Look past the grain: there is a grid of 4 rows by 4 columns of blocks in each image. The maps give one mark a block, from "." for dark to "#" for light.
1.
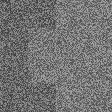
..##
.###
.###
..##
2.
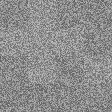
.#..
###.
.#.#
....
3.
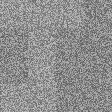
###.
.#..
.#..
##..
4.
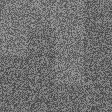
###.
#.#.
..#.
....
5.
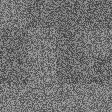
#...
.#.#
.#..
####
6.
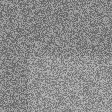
....
....
.###
.###
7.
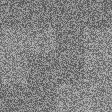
....
##.#
#..#
..##
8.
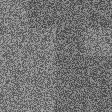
#...
##.#
##..
##..
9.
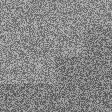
####
###.
##..
....
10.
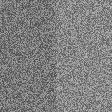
..##
..##
..##
..##
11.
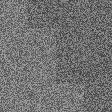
#...
##..
##..
###.
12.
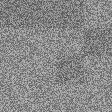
...#
###.
##.#
####
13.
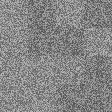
#.#.
#..#
###.
##..
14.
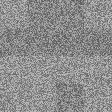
#..#
....
####
##.#
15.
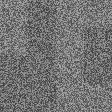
#.##
#.#.
..#.
..##
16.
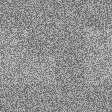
....
#..#
##.#
....
